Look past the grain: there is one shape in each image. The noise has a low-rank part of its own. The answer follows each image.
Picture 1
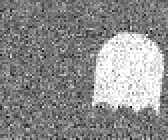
ghost
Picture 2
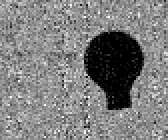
light bulb
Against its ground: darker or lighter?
darker
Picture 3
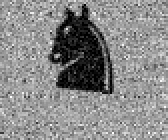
chess knight
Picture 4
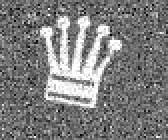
chess queen
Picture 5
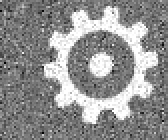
gear
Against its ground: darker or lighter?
lighter
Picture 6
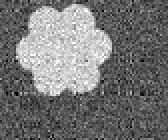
flower
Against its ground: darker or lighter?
lighter
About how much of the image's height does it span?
two thirds
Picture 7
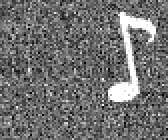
musical note
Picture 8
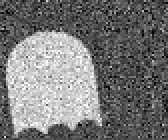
ghost
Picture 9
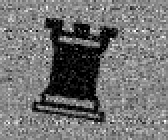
chess rook
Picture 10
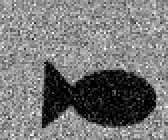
fish
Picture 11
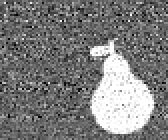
pear
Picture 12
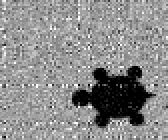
turtle
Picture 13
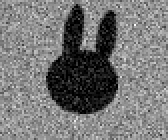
rabbit's head
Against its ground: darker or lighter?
darker
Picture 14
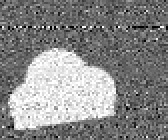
cloud
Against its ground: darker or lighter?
lighter
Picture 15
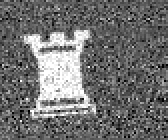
chess rook
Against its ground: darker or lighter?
lighter
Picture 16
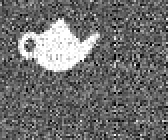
teapot
